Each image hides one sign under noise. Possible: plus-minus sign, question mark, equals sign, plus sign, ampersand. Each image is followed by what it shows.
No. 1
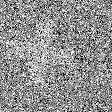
plus sign
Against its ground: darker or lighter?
lighter
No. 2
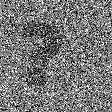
question mark
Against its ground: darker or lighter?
darker
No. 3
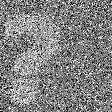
question mark
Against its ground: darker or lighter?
lighter
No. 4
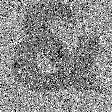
ampersand
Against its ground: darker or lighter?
darker
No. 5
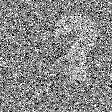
question mark
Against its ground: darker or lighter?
lighter
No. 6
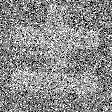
plus-minus sign
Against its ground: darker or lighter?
lighter
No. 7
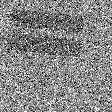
equals sign
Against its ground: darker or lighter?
darker
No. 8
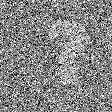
question mark
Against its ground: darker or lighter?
lighter
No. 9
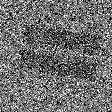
equals sign
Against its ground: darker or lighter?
darker
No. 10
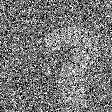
question mark
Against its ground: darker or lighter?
lighter
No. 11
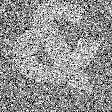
ampersand
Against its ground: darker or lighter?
lighter
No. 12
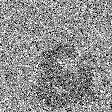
ampersand
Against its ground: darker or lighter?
darker
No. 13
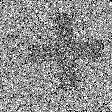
plus sign
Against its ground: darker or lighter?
darker
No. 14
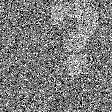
question mark
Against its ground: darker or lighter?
lighter
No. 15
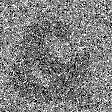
ampersand
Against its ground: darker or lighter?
darker
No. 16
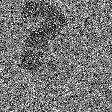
question mark
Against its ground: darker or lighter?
darker
